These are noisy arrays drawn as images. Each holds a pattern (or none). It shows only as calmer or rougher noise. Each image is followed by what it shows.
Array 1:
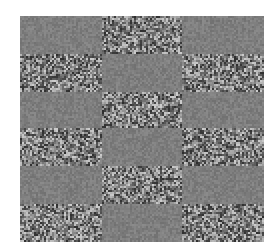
a checkerboard
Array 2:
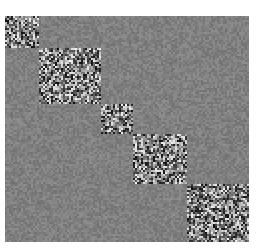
blocks along the diagonal
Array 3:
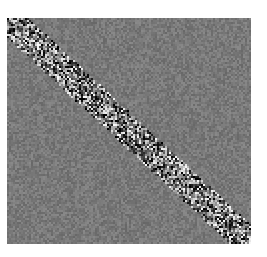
a diagonal band
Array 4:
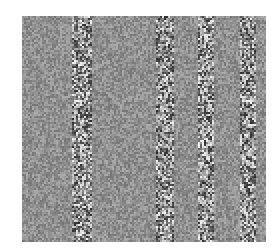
bands of columns
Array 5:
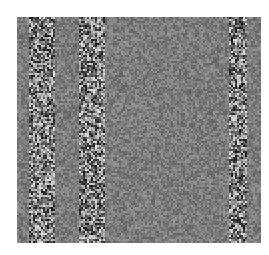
bands of columns
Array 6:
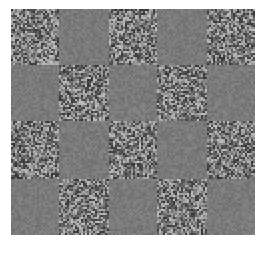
a checkerboard
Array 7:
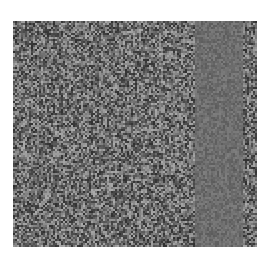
one band of columns
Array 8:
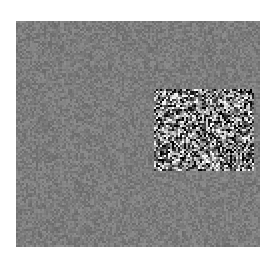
one block
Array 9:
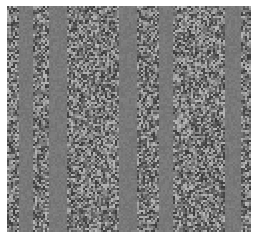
bands of columns
